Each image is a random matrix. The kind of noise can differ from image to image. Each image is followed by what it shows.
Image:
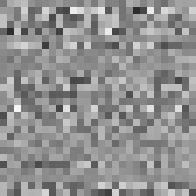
rows of uneven size
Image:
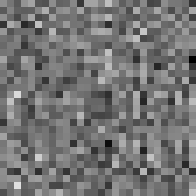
low rank plus noise
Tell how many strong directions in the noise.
one
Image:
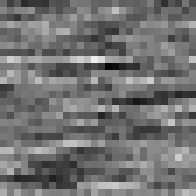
streaked along the rows
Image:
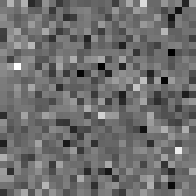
heavy tails
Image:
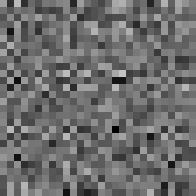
low rank plus noise
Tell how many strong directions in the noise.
one
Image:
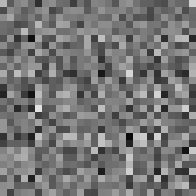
low rank plus noise
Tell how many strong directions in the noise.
one
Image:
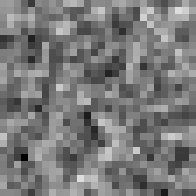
blotchy
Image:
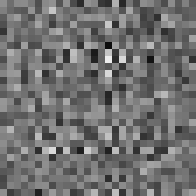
low rank plus noise
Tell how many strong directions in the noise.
one
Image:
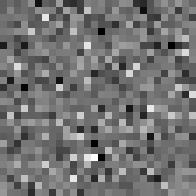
heavy tails
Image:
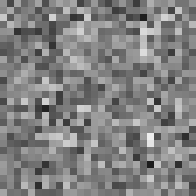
low rank plus noise
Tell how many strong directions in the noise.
three or four
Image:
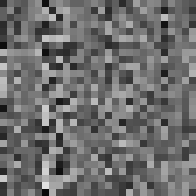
columns of uneven size
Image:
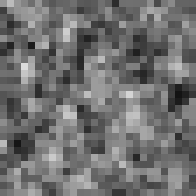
blotchy
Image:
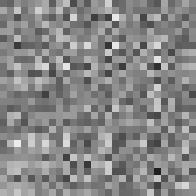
low rank plus noise
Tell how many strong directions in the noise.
one
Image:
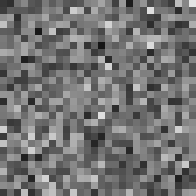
independent entries
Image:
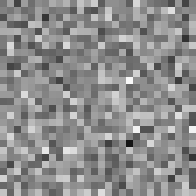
independent entries
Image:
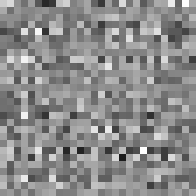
rows of uneven size
